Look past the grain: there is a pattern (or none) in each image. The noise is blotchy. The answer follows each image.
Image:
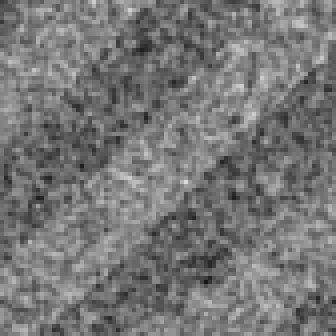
diagonal stripes
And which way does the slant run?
bottom left to top right
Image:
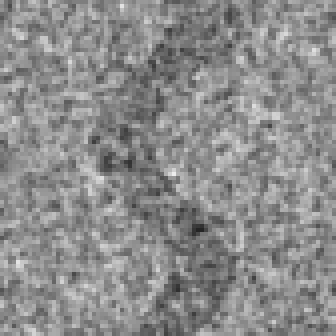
a wavy band
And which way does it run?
top to bottom
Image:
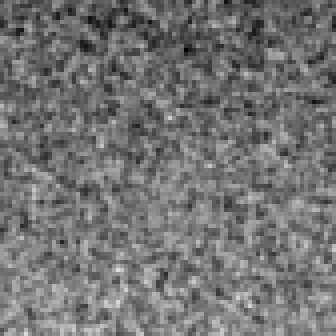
a smooth slope
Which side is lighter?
bottom
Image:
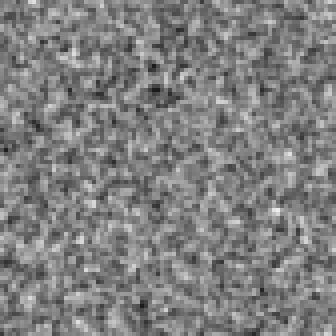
only noise
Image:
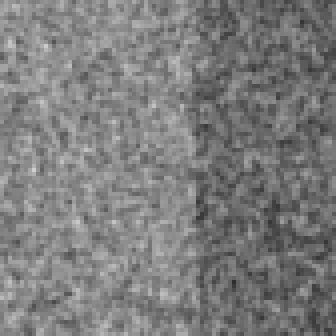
a sharp edge
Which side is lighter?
left
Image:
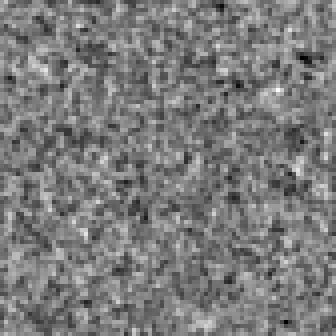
only noise
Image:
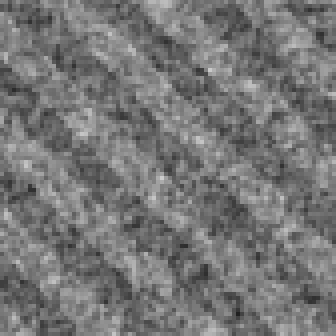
diagonal stripes
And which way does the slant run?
top left to bottom right
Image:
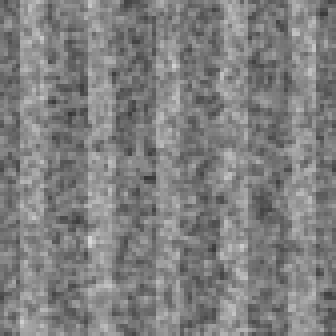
vertical stripes
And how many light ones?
5
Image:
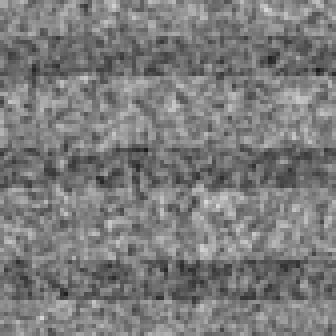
horizontal stripes
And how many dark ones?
3
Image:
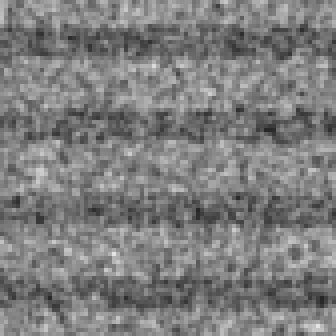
horizontal stripes
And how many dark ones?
4
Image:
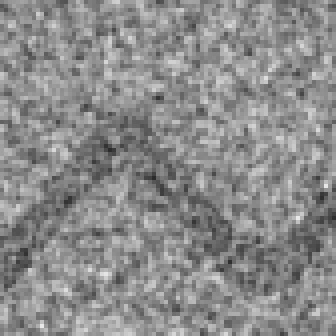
a wavy band
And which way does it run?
left to right
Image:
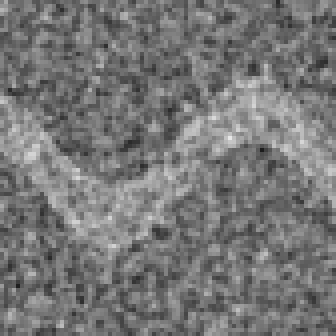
a wavy band
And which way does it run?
left to right
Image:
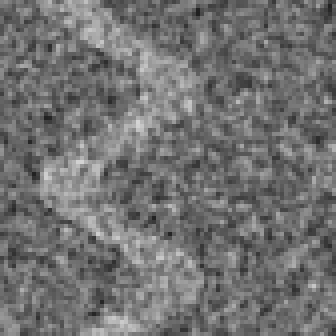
a wavy band
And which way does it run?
top to bottom
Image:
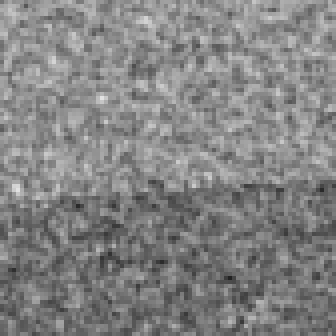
a sharp edge
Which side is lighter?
top
